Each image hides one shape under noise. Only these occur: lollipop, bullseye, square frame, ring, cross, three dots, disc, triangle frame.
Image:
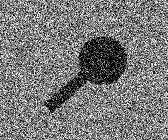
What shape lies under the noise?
lollipop
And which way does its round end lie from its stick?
up and right
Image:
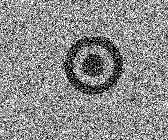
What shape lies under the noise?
bullseye
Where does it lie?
centre
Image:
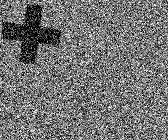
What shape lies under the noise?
cross
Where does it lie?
top left
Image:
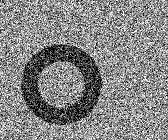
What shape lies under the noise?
ring
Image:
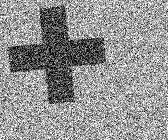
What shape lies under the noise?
cross
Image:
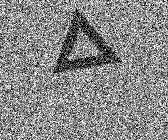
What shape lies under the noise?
triangle frame
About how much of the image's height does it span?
half
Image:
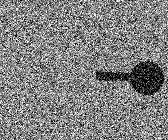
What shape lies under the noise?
lollipop
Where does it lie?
middle right
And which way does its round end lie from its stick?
right
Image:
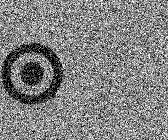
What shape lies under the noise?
bullseye
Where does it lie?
middle left
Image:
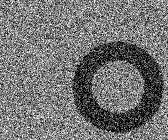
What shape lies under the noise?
ring
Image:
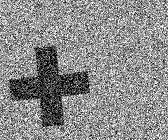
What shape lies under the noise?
cross
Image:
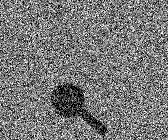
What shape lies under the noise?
lollipop
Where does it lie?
bottom middle
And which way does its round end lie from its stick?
up and left
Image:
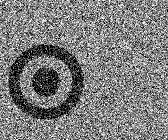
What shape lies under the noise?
bullseye
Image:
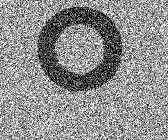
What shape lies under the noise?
ring
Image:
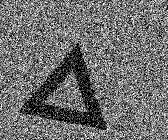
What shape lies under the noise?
triangle frame
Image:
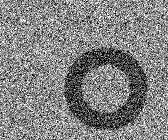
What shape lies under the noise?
ring
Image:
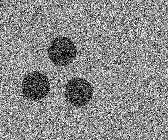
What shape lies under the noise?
three dots
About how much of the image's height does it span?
half
